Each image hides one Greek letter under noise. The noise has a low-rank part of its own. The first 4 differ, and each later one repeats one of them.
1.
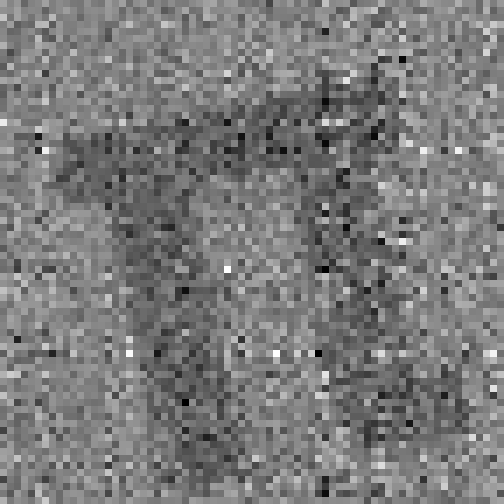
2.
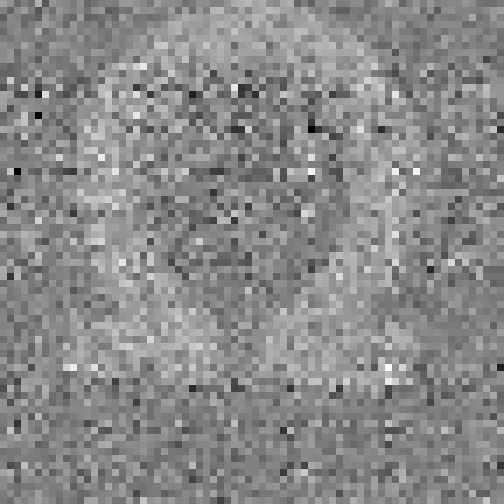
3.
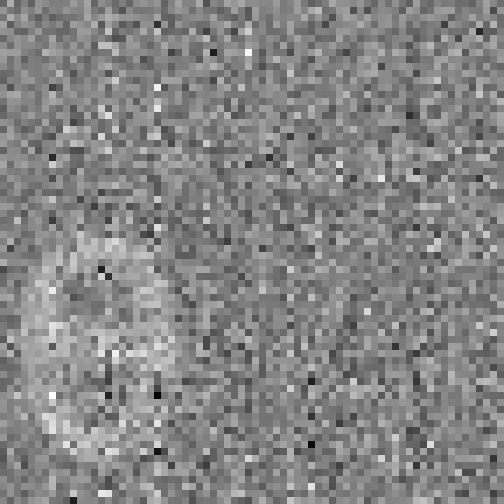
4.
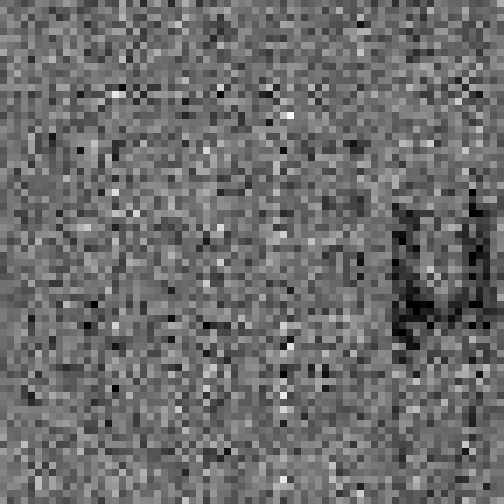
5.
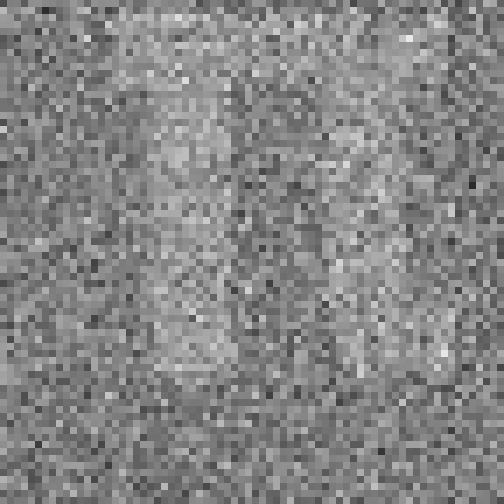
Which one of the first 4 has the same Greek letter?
1
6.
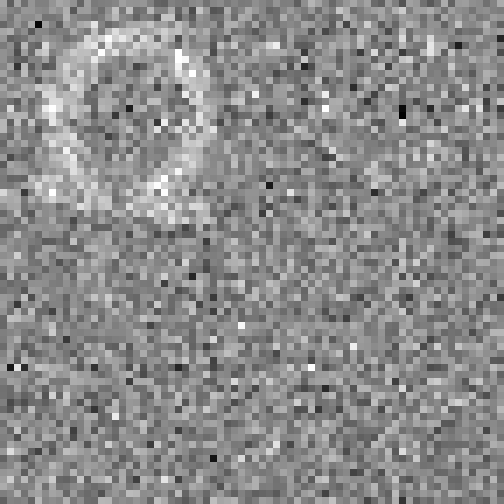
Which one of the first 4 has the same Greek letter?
2
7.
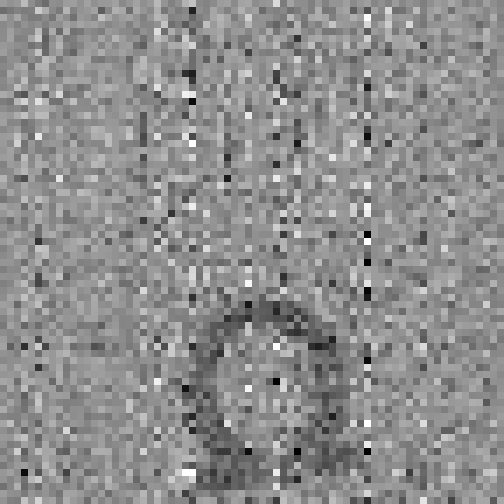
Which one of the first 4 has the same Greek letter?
2
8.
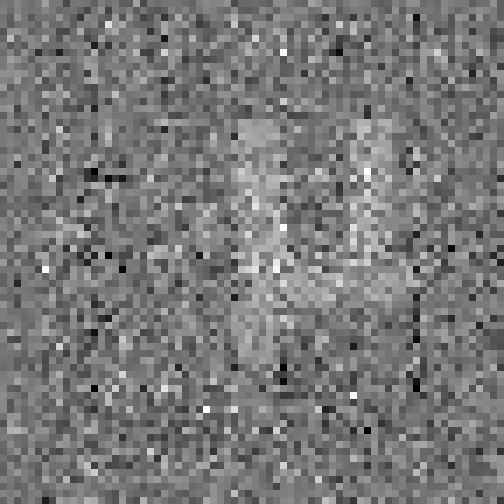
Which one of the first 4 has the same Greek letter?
4
